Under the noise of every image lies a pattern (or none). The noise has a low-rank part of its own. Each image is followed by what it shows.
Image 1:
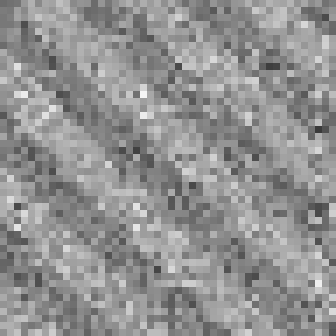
diagonal stripes
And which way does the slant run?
top left to bottom right
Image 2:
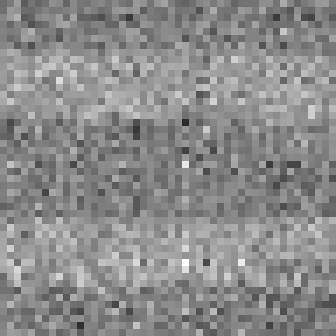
horizontal stripes
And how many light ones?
2
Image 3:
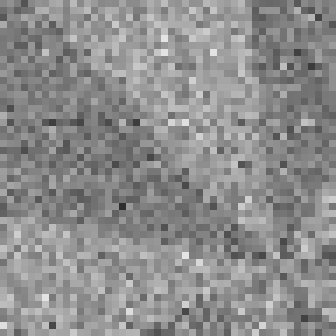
spokes from one point
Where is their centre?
bottom right
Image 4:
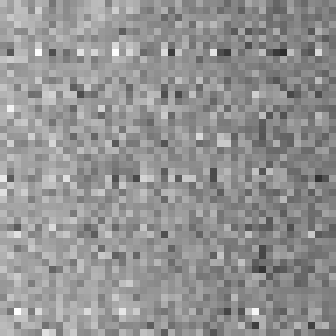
a smooth slope
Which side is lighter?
left
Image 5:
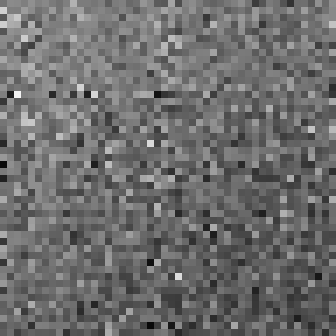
a smooth slope
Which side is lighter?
top left
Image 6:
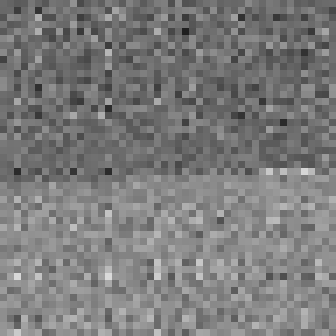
a sharp edge
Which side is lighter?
bottom
